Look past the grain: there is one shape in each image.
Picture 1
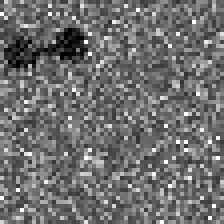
dark dumbbell, top left
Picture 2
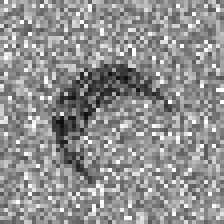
dark crescent
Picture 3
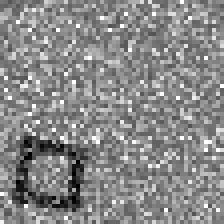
dark square frame, bottom left
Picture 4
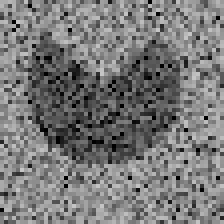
dark disc with a wedge cut out
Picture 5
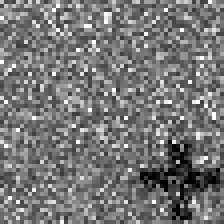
dark cross, bottom right
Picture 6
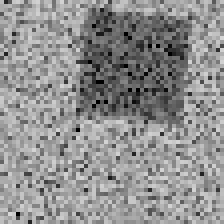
dark square
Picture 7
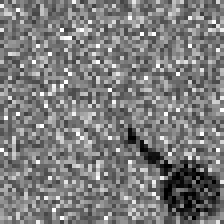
dark lollipop, bottom right
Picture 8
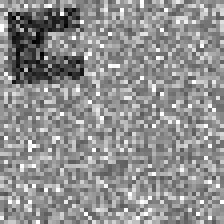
dark square with a notch, top left
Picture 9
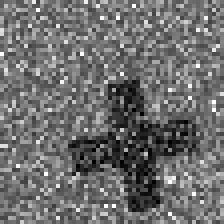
dark cross
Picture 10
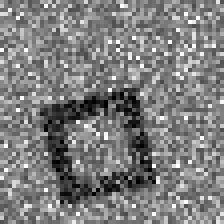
dark square frame
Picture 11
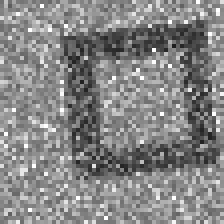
dark square frame
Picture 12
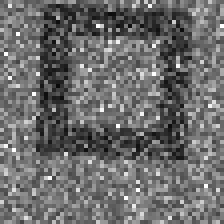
dark square frame
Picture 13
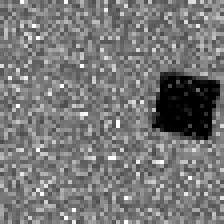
dark square, middle right
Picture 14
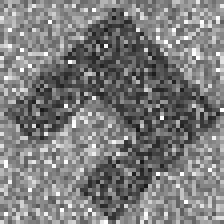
dark square with a notch
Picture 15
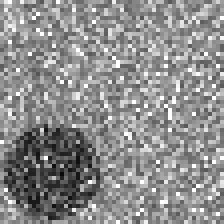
dark disc, bottom left
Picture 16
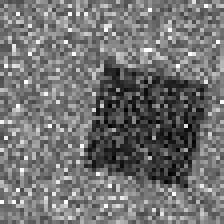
dark square
